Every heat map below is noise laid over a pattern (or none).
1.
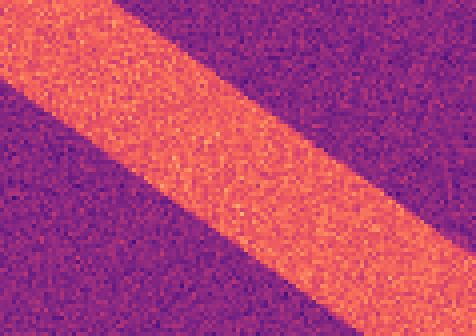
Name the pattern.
a diagonal band
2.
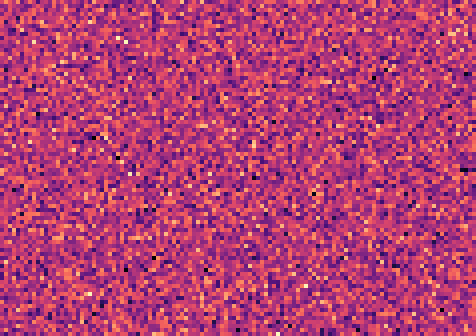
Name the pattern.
only noise
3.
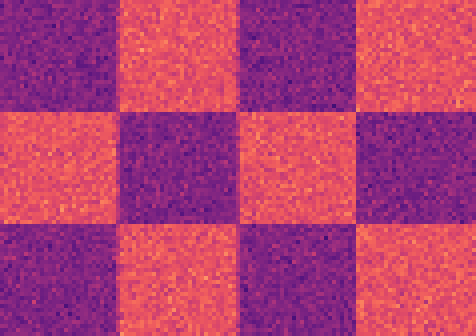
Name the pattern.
a checkerboard
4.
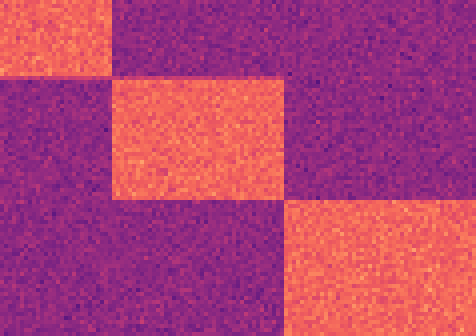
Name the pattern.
blocks along the diagonal
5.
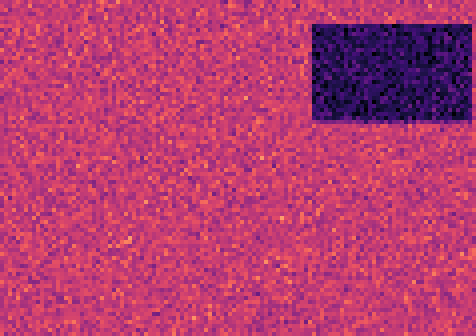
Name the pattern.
one block
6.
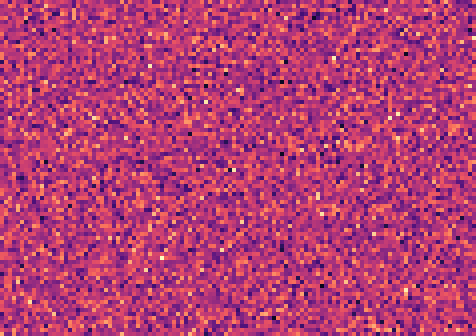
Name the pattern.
only noise
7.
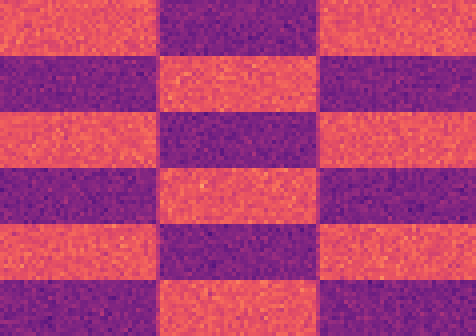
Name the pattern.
a checkerboard
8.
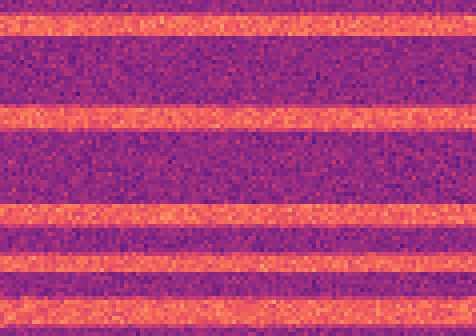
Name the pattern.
bands of rows
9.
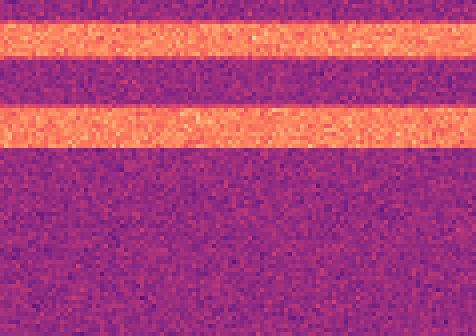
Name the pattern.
bands of rows
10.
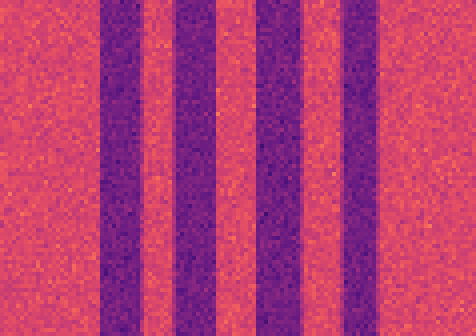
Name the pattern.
bands of columns
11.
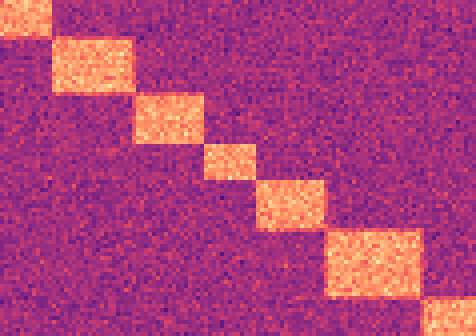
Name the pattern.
blocks along the diagonal
